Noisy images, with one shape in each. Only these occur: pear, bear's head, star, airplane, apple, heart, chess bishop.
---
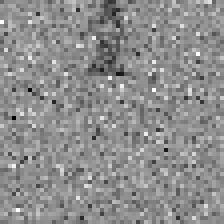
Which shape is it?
chess bishop
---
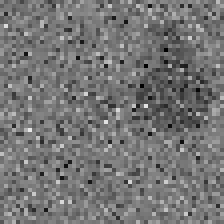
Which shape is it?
pear
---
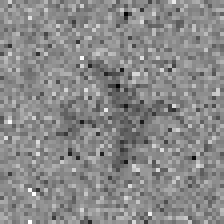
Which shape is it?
airplane
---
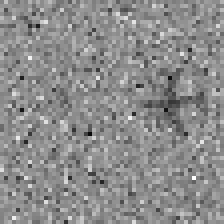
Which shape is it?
airplane
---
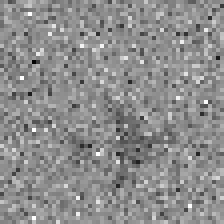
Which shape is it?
airplane
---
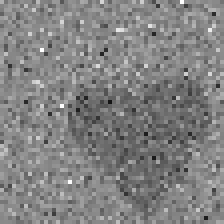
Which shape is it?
heart
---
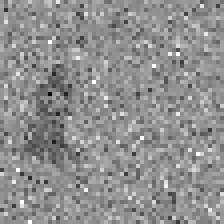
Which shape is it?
chess bishop
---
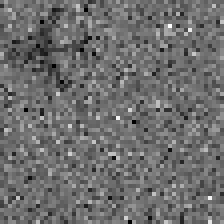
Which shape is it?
airplane
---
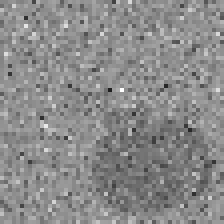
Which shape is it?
apple
